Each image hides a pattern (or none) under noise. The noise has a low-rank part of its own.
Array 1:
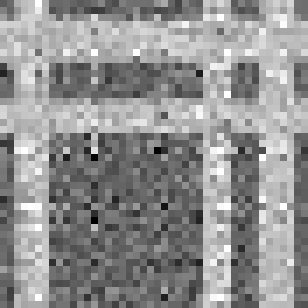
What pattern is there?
bands of rows crossing bands of columns
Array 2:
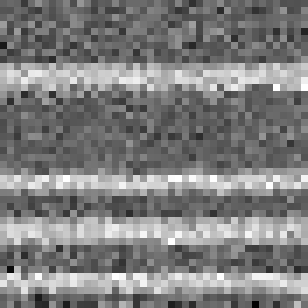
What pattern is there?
bands of rows
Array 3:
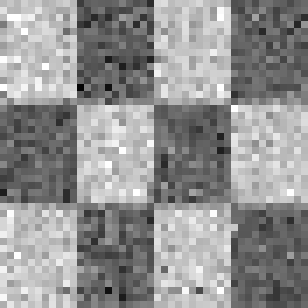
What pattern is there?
a checkerboard
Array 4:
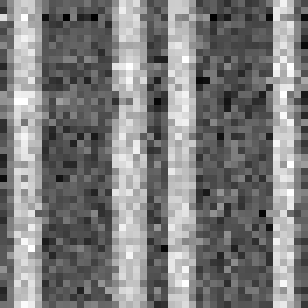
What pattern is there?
bands of columns
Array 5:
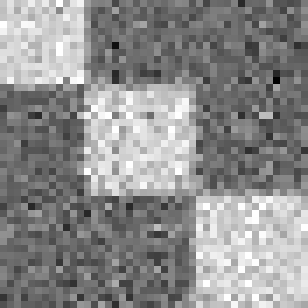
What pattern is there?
blocks along the diagonal
